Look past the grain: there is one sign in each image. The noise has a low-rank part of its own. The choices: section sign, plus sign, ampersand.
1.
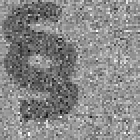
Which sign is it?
section sign
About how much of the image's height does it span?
nearly all
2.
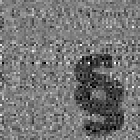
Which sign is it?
section sign
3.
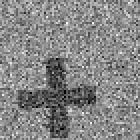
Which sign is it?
plus sign
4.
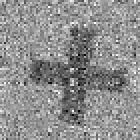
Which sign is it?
plus sign
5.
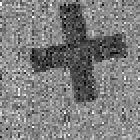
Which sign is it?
plus sign
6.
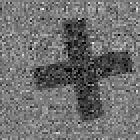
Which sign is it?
plus sign
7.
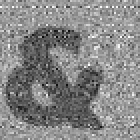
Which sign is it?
ampersand
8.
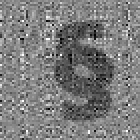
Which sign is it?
section sign
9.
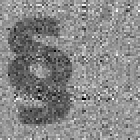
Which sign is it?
section sign
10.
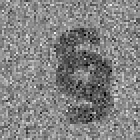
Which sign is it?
section sign
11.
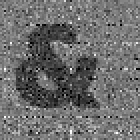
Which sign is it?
ampersand
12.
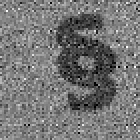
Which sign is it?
section sign
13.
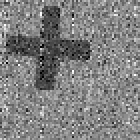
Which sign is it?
plus sign
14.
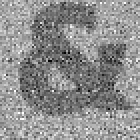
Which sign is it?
ampersand
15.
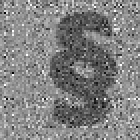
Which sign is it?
section sign
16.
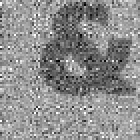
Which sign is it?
ampersand
